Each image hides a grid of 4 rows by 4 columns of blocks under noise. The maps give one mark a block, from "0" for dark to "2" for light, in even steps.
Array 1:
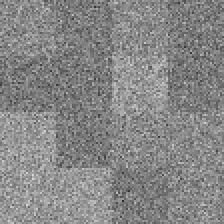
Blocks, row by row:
1 0 1 0
0 0 2 0
2 0 1 1
2 2 0 1
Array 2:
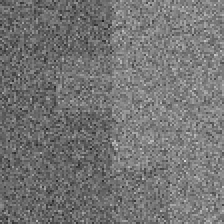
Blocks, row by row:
0 0 2 2
0 1 2 2
0 0 2 2
0 0 1 2
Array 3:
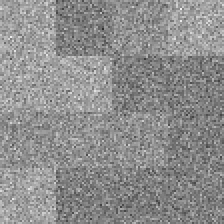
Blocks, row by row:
2 0 1 2
2 2 0 0
1 1 1 0
2 0 0 0
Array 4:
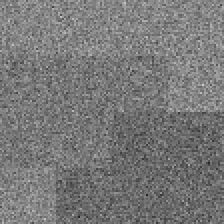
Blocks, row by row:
2 2 2 2
1 1 1 2
1 1 0 0
2 0 0 0
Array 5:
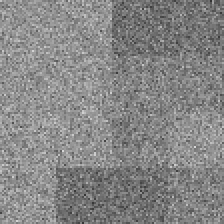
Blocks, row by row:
2 2 0 0
2 2 1 1
2 2 1 2
2 0 0 1
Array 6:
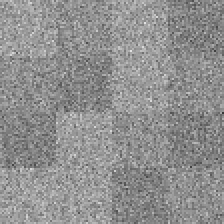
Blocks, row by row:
2 1 2 0
1 0 2 1
0 2 1 0
2 2 0 1
